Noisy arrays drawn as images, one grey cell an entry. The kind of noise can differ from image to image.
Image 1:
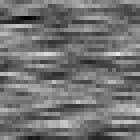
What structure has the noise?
streaked along the rows
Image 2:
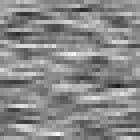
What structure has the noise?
streaked along the rows
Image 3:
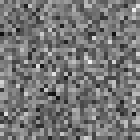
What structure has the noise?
independent entries
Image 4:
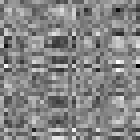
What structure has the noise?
low rank plus noise
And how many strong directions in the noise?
one
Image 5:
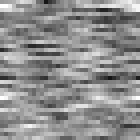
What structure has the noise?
streaked along the rows
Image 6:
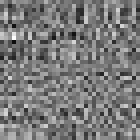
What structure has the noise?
low rank plus noise
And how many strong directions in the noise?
two
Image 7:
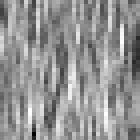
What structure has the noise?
streaked along the columns
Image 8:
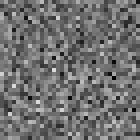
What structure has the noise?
independent entries
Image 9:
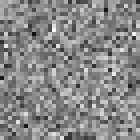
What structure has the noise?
independent entries
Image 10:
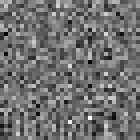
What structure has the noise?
low rank plus noise
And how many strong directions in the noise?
three or four
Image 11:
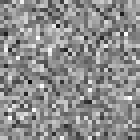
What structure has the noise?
independent entries
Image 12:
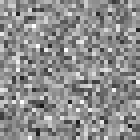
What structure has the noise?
independent entries
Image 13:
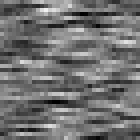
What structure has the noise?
streaked along the rows
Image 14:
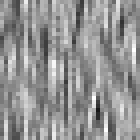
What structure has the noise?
streaked along the columns
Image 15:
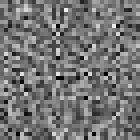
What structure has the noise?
low rank plus noise
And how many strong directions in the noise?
five to eight
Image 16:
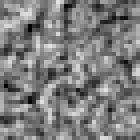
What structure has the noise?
blotchy
